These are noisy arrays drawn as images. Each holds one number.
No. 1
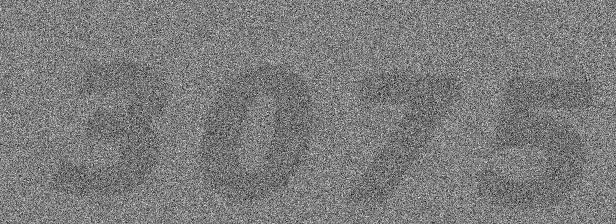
3075
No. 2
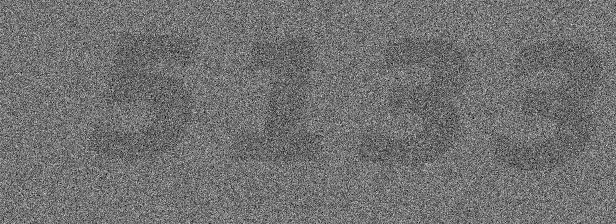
5133
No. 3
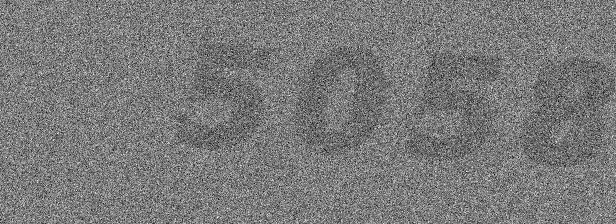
5058
